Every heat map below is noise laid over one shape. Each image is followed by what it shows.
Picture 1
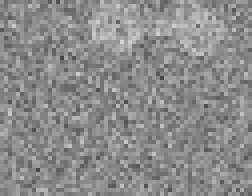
dumbbell
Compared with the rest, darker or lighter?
lighter
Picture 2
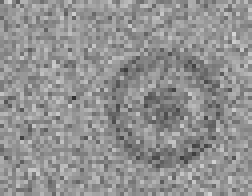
bullseye
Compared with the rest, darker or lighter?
darker
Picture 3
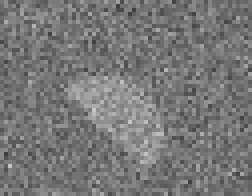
half disc
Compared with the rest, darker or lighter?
lighter
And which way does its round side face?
up and right
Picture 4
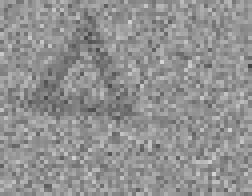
triangle frame
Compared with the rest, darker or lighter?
darker
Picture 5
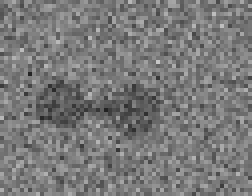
dumbbell
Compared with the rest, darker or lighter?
darker
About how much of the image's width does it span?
half
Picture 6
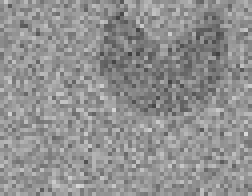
disc with a wedge cut out
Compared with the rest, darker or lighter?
darker
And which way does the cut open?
up
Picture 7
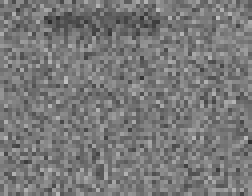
bar
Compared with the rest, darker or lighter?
darker
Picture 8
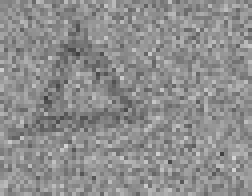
triangle frame
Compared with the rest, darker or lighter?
darker
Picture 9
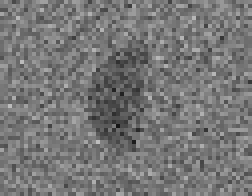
half disc
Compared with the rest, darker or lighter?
darker
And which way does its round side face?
left
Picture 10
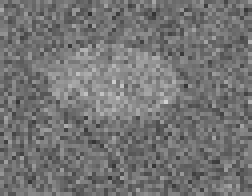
ellipse
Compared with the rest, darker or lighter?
lighter
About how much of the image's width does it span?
half
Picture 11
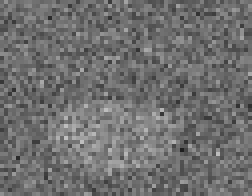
ellipse
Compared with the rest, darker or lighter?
lighter
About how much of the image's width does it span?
half
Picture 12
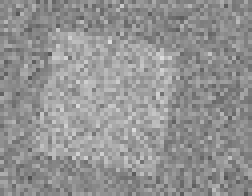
square
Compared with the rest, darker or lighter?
lighter
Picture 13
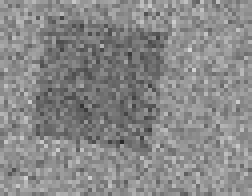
square
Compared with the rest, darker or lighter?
darker
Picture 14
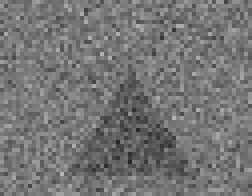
triangle
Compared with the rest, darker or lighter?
darker
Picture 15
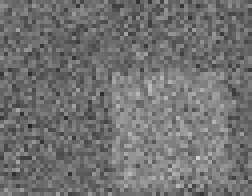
square
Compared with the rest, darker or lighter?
lighter
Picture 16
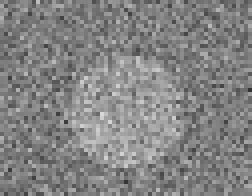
disc
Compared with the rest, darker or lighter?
lighter
